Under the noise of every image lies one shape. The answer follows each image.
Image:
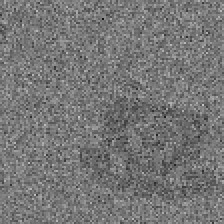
telephone
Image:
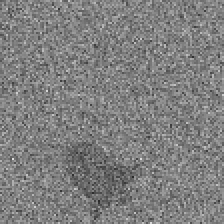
bell
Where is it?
bottom middle
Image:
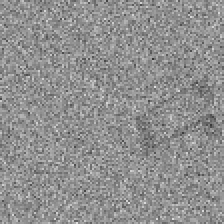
pair of musical notes
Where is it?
middle right
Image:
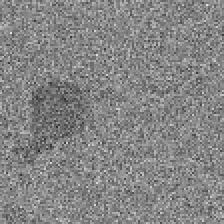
pear
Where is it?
middle left
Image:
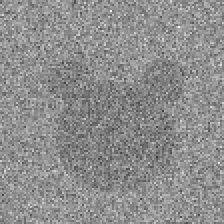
bear's head
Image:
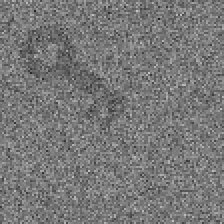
key
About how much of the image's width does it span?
half
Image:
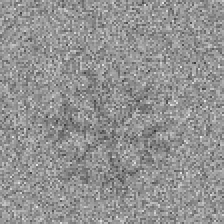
snowflake
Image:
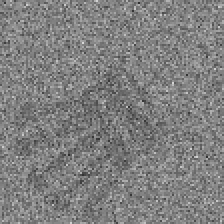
chess queen
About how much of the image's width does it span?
two thirds
